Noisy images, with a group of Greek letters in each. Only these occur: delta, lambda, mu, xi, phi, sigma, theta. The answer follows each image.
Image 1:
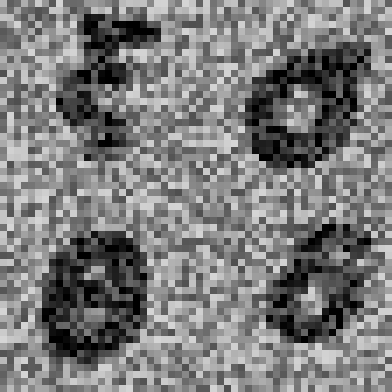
top left: xi; top right: sigma; bottom left: theta; bottom right: delta
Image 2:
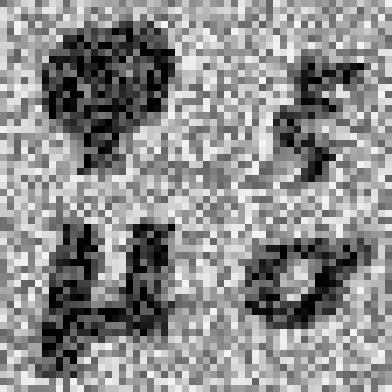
top left: phi; top right: xi; bottom left: mu; bottom right: sigma
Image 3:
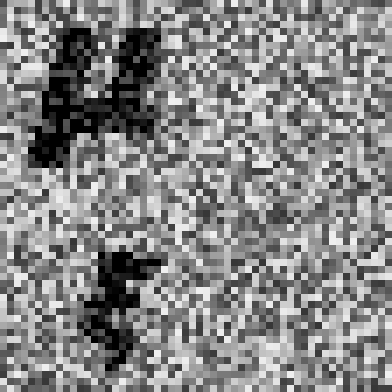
top left: mu; bottom left: xi
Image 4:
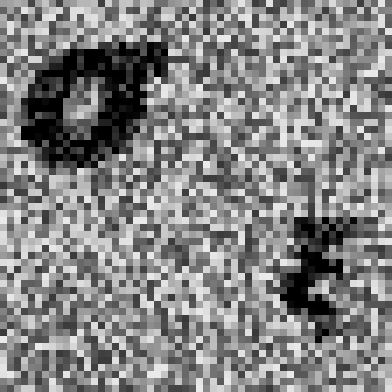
top left: sigma; bottom right: xi
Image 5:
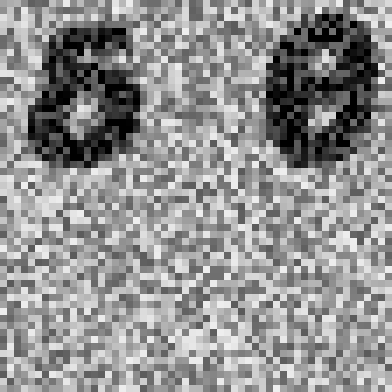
top left: delta; top right: theta
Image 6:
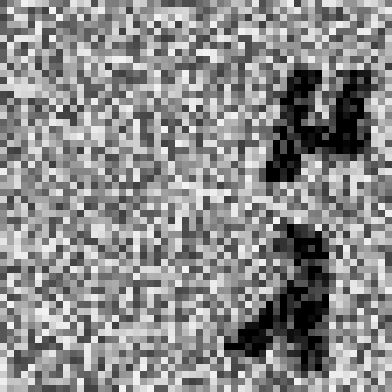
top right: mu; bottom right: lambda
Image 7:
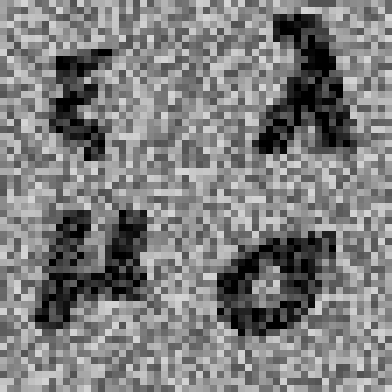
top left: xi; top right: lambda; bottom left: mu; bottom right: sigma
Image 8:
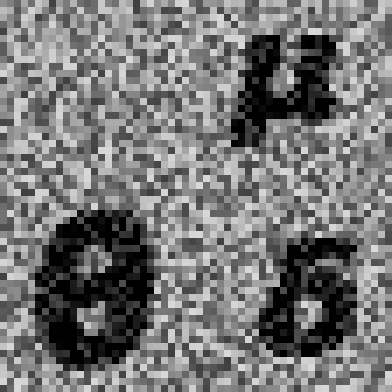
top right: mu; bottom left: theta; bottom right: delta
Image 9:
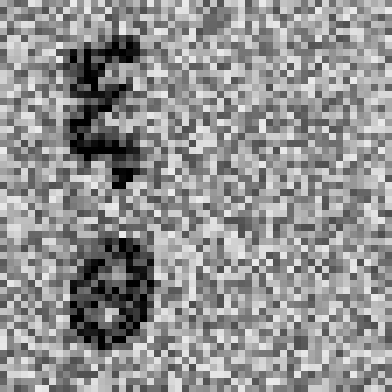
top left: xi; bottom left: theta
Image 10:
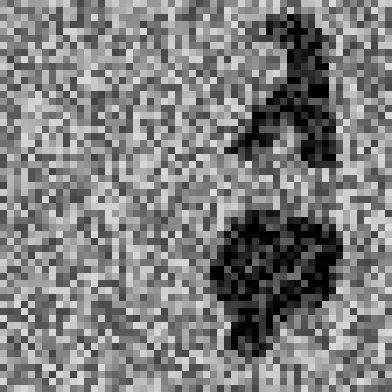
top right: lambda; bottom right: phi
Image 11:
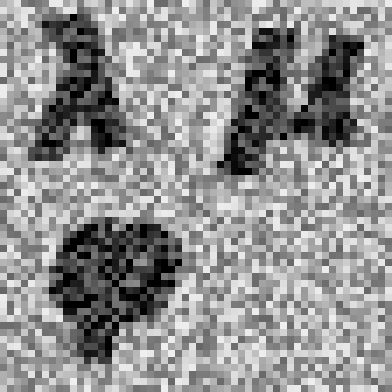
top left: lambda; top right: mu; bottom left: phi
